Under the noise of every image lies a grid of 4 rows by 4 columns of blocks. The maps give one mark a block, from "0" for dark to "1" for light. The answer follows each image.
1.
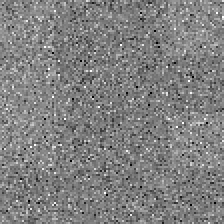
1 0 0 1
1 0 0 0
1 0 0 1
0 0 0 0
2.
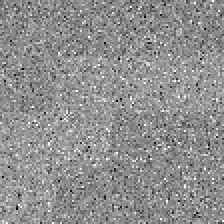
0 0 0 0
0 1 1 1
1 1 0 0
1 0 0 0
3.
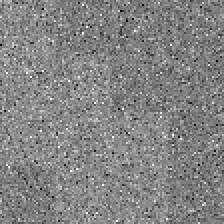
1 0 0 0
1 1 0 0
1 1 1 0
0 1 1 0
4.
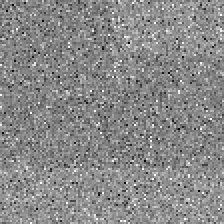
0 0 1 1
0 0 0 0
0 0 0 0
1 1 1 1
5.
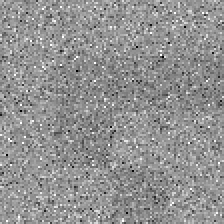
1 1 1 1
1 0 0 0
1 0 1 1
1 1 0 1
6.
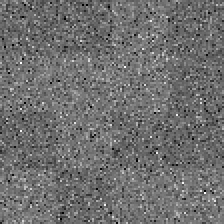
0 0 1 0
1 1 1 0
0 1 0 0
1 0 1 1
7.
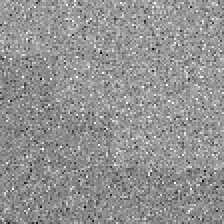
1 1 1 1
0 1 1 1
0 0 1 1
0 0 0 0
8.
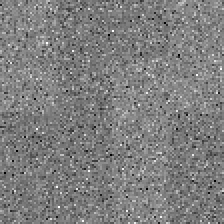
1 0 0 1
1 0 1 1
0 0 1 0
0 0 1 0
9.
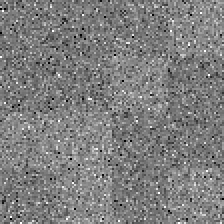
0 0 0 1
0 0 1 0
1 1 0 0
0 1 0 1
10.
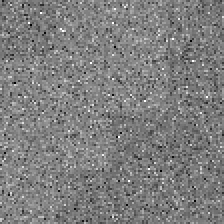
0 1 1 0
1 1 1 0
1 1 0 0
1 0 0 0
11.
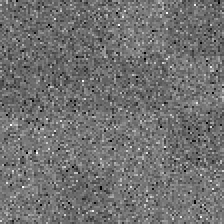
0 0 1 0
0 0 0 1
1 1 1 0
1 0 1 1
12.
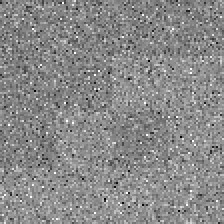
0 0 0 0
0 0 1 1
0 1 0 1
1 1 1 1
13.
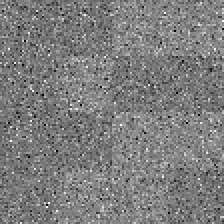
0 0 1 1
0 1 0 0
0 0 1 1
0 1 1 0
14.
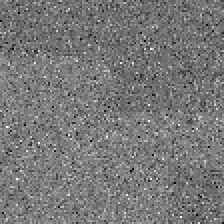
0 0 0 0
1 1 0 0
1 1 1 1
1 1 1 0
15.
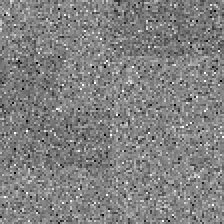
1 1 0 0
0 1 1 1
0 0 1 1
1 1 1 1
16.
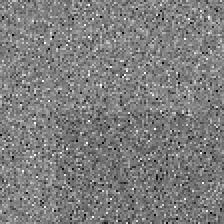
1 1 1 1
1 1 1 1
1 0 0 0
1 0 0 0
